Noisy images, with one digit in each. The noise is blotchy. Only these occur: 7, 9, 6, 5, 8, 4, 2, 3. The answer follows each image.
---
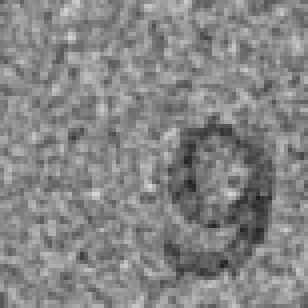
dark 9
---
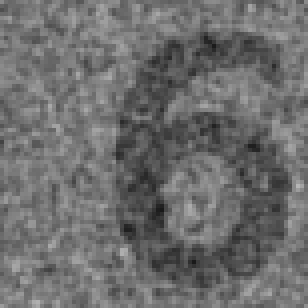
dark 6
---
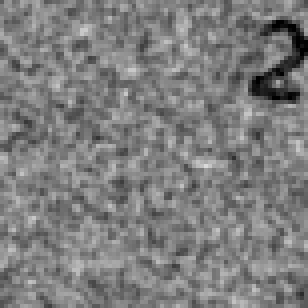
dark 2, top right
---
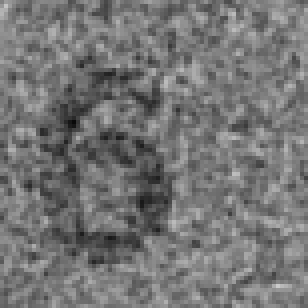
dark 6
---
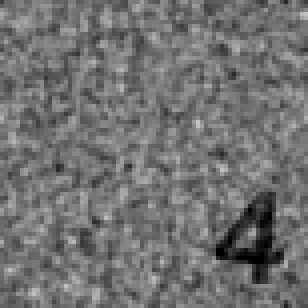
dark 4, bottom right
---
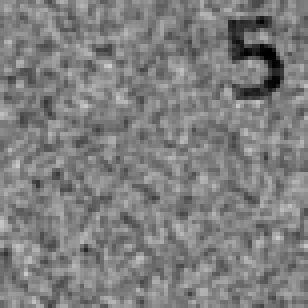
dark 5, top right
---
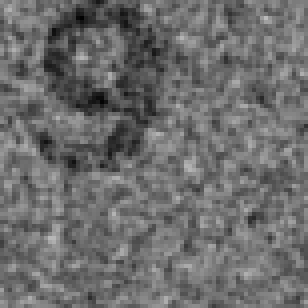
dark 9
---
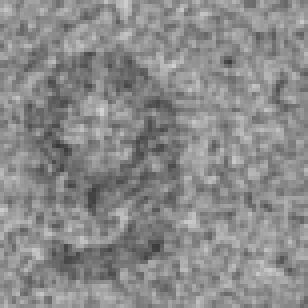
dark 9
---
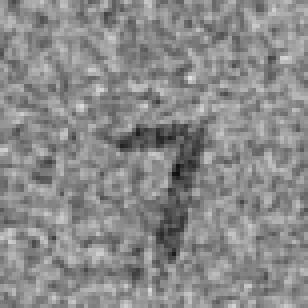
dark 7
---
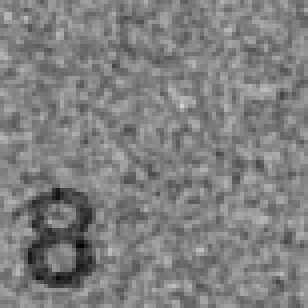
dark 8, bottom left
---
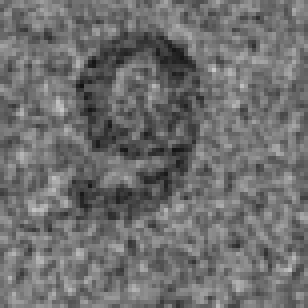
dark 9
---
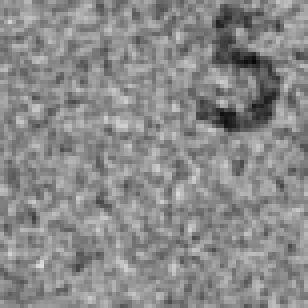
dark 5, top right
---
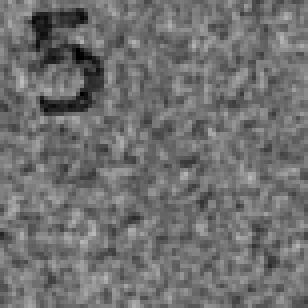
dark 5, top left
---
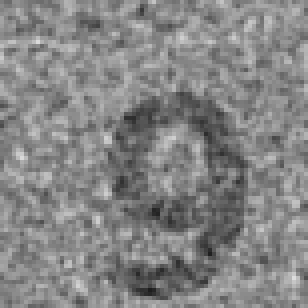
dark 9
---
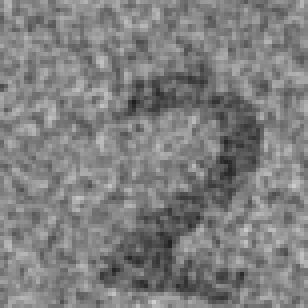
dark 2
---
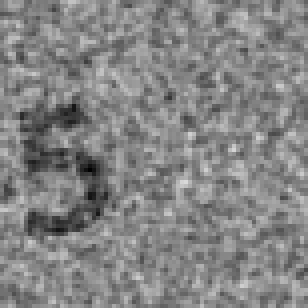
dark 5, middle left
